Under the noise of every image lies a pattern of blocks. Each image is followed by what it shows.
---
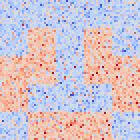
left and right mirror each other
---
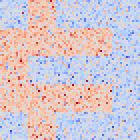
top and bottom mirror each other
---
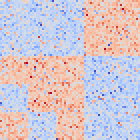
mirrored about the diagonal from the bottom left
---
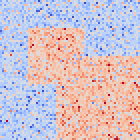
mirrored about the diagonal from the top left
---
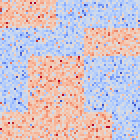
no symmetry
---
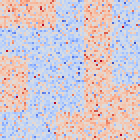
no symmetry
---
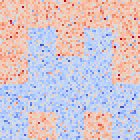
left and right mirror each other
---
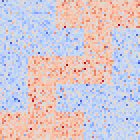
the same after a half turn
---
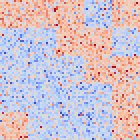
mirrored about the diagonal from the bottom left
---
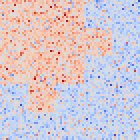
mirrored about the diagonal from the top left
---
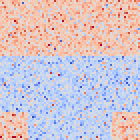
left and right mirror each other
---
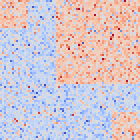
mirrored about the diagonal from the bottom left
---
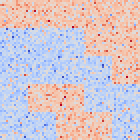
no symmetry
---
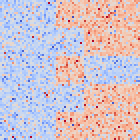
top and bottom mirror each other
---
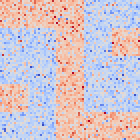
the same after a half turn
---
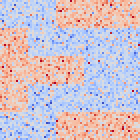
top and bottom mirror each other
